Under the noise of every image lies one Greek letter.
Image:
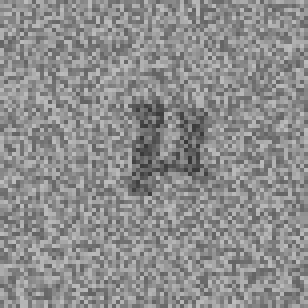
dark mu, centre
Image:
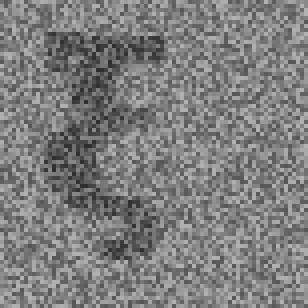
dark xi
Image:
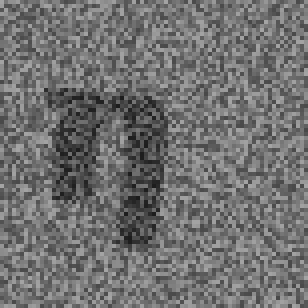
dark eta
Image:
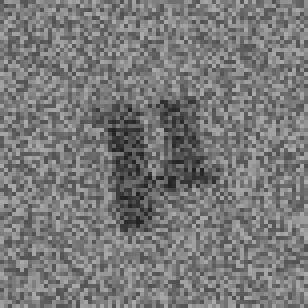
dark mu, centre
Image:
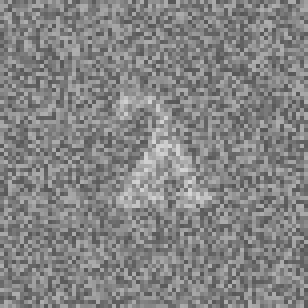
light lambda, centre
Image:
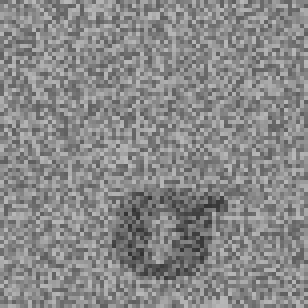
dark sigma, bottom middle
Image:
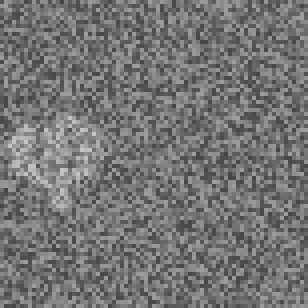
light phi, middle left
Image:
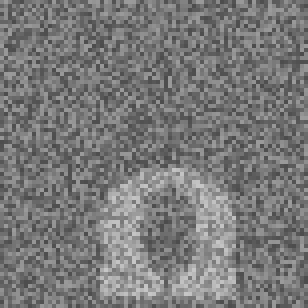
light omega, bottom middle
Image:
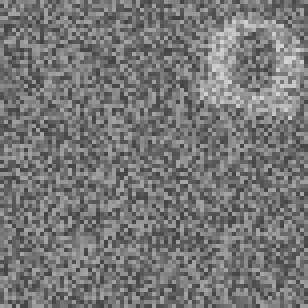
light omega, top right
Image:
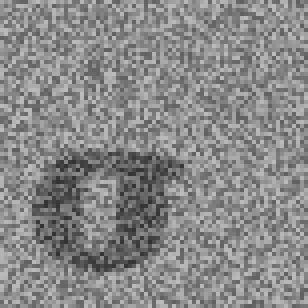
dark sigma
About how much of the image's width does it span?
half
